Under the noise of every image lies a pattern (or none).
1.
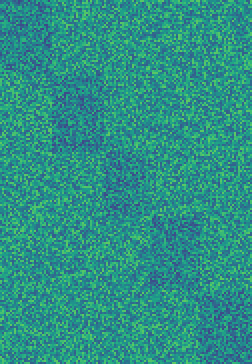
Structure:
blocks along the diagonal
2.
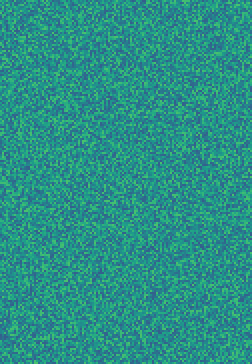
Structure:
only noise
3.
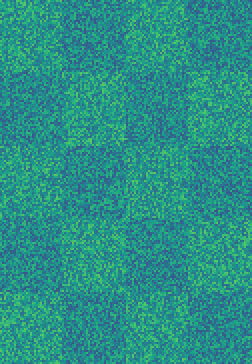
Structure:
a checkerboard
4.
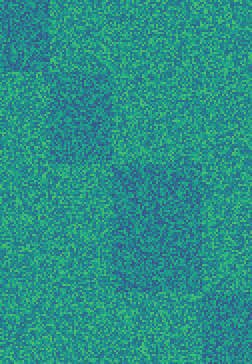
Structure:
blocks along the diagonal
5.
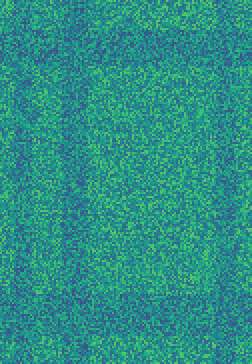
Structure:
bands of rows crossing bands of columns
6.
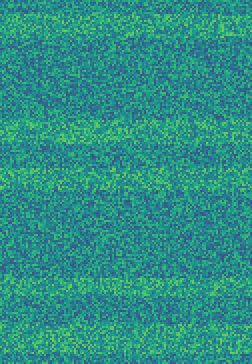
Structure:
bands of rows
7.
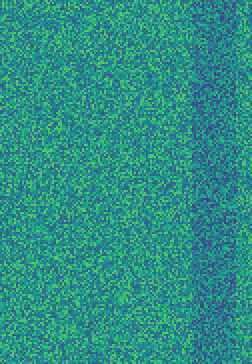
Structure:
one band of columns
